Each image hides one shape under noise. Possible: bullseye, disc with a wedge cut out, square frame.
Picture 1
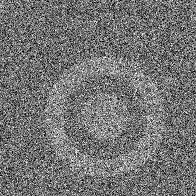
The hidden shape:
bullseye
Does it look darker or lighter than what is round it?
lighter
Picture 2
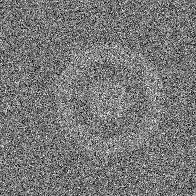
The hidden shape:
bullseye
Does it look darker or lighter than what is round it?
lighter
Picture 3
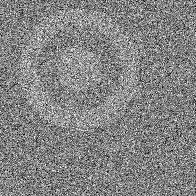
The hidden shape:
bullseye
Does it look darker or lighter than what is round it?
lighter
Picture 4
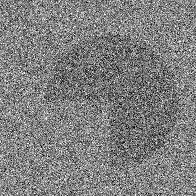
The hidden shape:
disc with a wedge cut out
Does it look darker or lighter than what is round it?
darker
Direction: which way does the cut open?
down and left
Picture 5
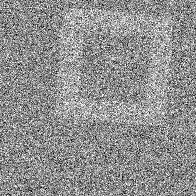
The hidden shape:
square frame
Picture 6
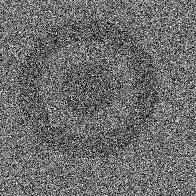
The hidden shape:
bullseye
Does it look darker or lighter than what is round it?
darker
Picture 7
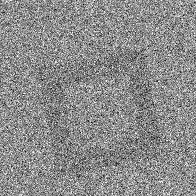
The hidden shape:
square frame
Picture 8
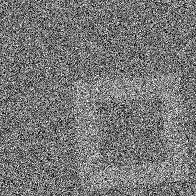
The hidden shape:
square frame
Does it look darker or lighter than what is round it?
lighter
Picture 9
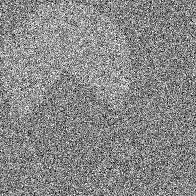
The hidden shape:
disc with a wedge cut out
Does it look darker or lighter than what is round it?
lighter
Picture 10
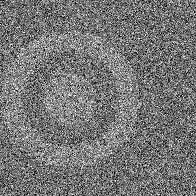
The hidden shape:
bullseye
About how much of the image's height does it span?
two thirds
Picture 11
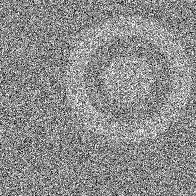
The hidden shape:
bullseye
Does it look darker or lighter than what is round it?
lighter
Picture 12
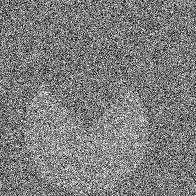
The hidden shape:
disc with a wedge cut out
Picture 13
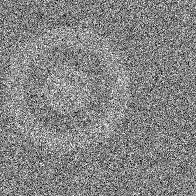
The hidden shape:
bullseye
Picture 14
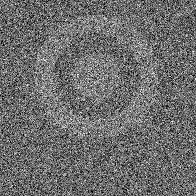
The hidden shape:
bullseye
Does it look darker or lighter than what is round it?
lighter
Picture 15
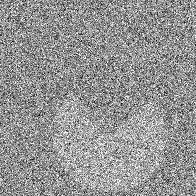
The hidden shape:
disc with a wedge cut out
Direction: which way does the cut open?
up
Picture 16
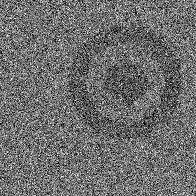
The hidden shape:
bullseye
